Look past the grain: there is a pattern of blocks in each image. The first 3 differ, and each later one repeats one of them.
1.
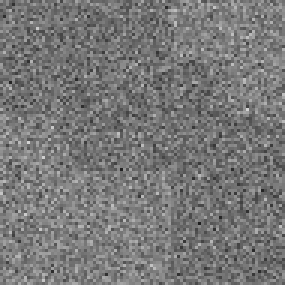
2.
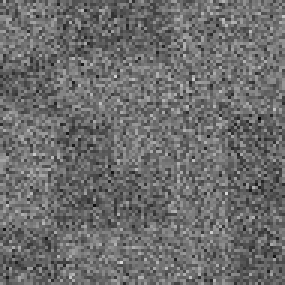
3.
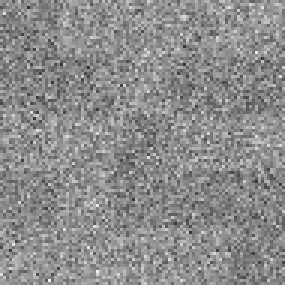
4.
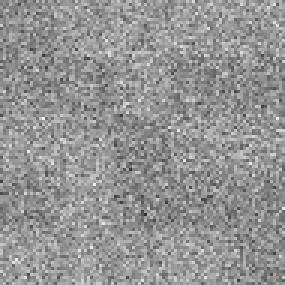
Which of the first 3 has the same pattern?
3
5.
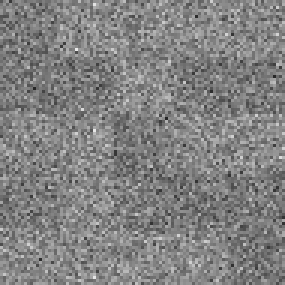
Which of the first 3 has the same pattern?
3
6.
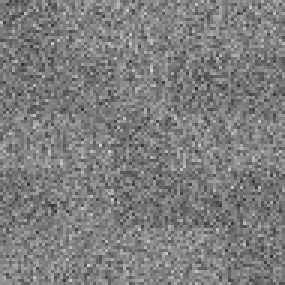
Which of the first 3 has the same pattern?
3
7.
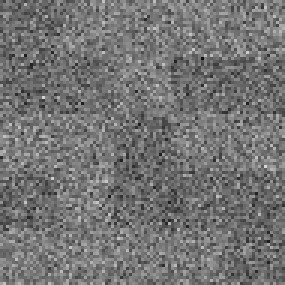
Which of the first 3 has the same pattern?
3
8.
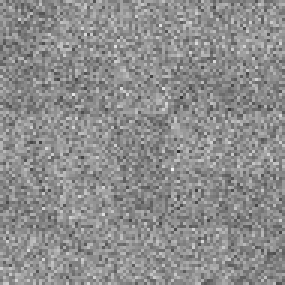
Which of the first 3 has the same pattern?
3
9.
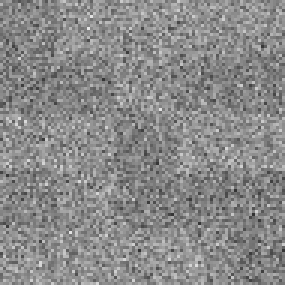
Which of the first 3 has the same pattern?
3
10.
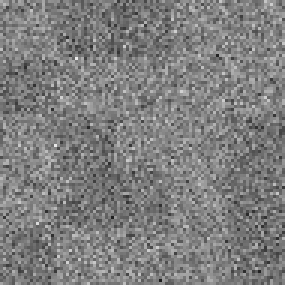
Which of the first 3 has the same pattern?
2
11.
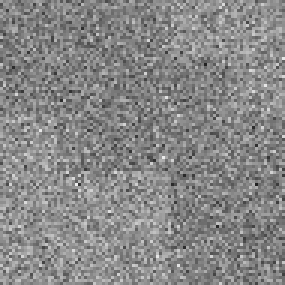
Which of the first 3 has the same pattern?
1
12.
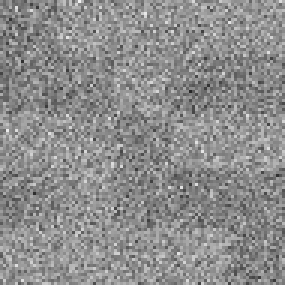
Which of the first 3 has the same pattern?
3
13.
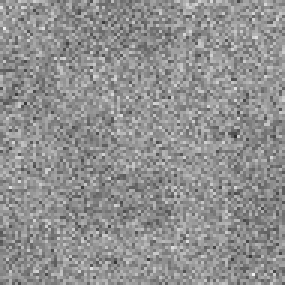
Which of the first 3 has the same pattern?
2
